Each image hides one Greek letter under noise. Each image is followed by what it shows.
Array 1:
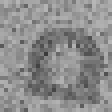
omega
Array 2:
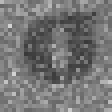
sigma
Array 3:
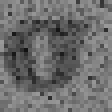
sigma
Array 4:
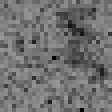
xi
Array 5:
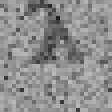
lambda
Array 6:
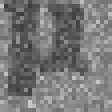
mu
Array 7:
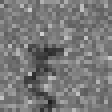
xi
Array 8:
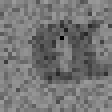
alpha
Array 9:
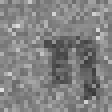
eta
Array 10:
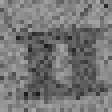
pi
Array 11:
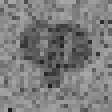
phi
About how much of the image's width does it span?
two thirds
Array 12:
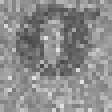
sigma
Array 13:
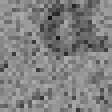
alpha
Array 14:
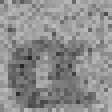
alpha
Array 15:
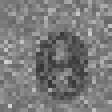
theta
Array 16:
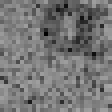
alpha
